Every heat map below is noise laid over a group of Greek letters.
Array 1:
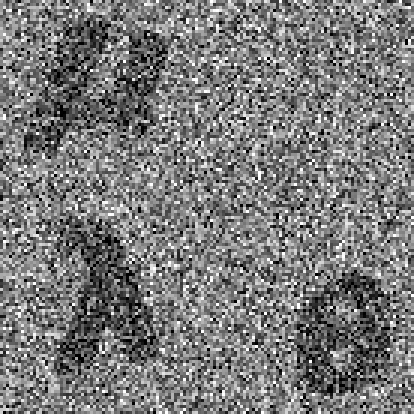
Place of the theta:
bottom right
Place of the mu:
top left
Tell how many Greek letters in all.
3
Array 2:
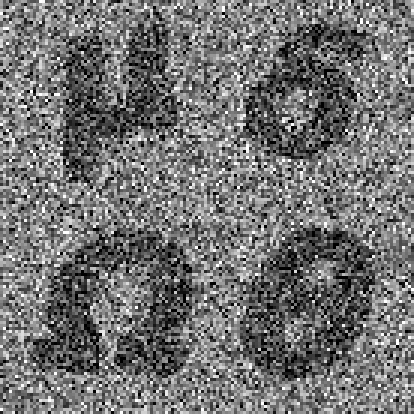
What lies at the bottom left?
omega
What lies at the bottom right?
theta
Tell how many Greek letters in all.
4
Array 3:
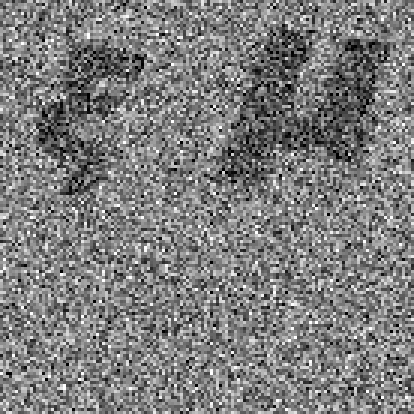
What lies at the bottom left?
nothing
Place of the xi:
top left
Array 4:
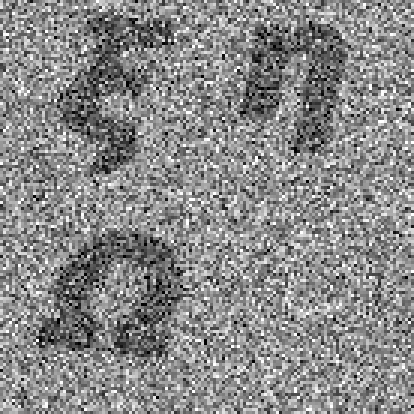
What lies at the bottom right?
nothing
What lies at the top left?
xi
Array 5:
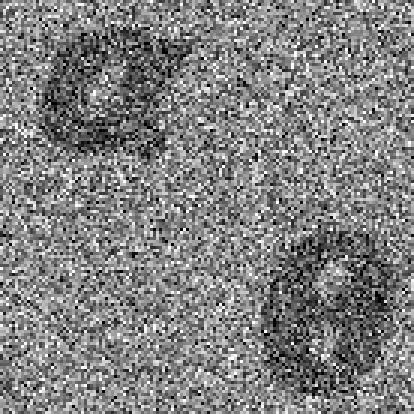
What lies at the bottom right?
theta
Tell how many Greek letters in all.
2
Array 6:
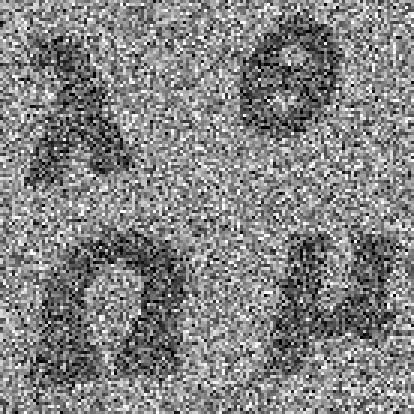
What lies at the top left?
lambda
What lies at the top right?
theta
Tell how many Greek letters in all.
4
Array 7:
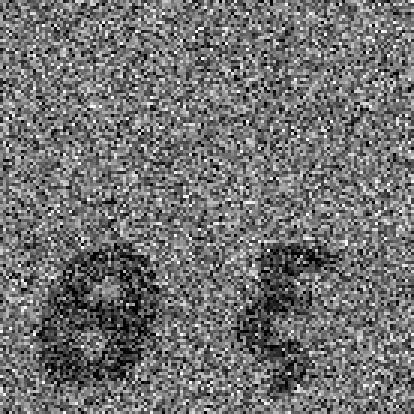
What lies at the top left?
nothing
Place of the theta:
bottom left
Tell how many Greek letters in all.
2
